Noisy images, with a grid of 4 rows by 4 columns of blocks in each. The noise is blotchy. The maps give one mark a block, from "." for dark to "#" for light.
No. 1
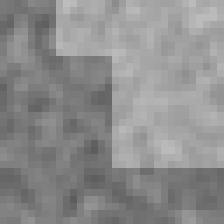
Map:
. # # #
. . # #
. . # #
. . . .
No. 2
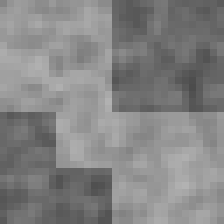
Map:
# # . .
# # . .
. # # #
. . # #
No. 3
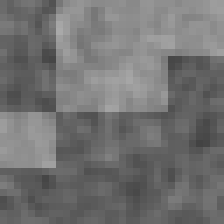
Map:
. # # #
. # # .
# . . .
. . . .
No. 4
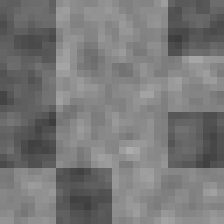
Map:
. # # .
. # # #
. # # .
# . # #
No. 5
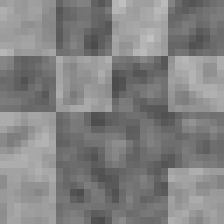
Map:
# . # .
. # . #
# . . .
# . . #
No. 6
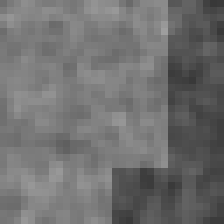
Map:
# # # .
# # # .
# # # .
# # . .
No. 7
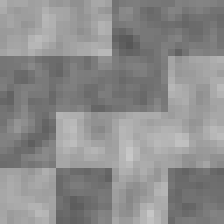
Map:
# # . .
. . . #
. # # #
# . # .
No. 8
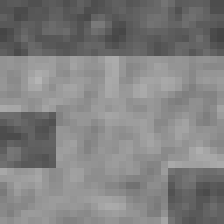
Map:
. . . .
# # # #
. # # #
# # # .
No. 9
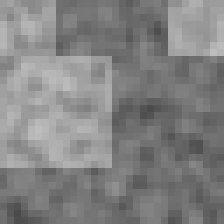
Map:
# . . #
# # . .
# # . .
. . . .
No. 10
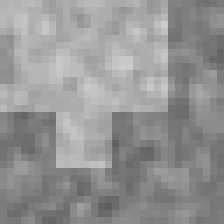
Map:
# # # .
# # # .
. # . .
. . . .
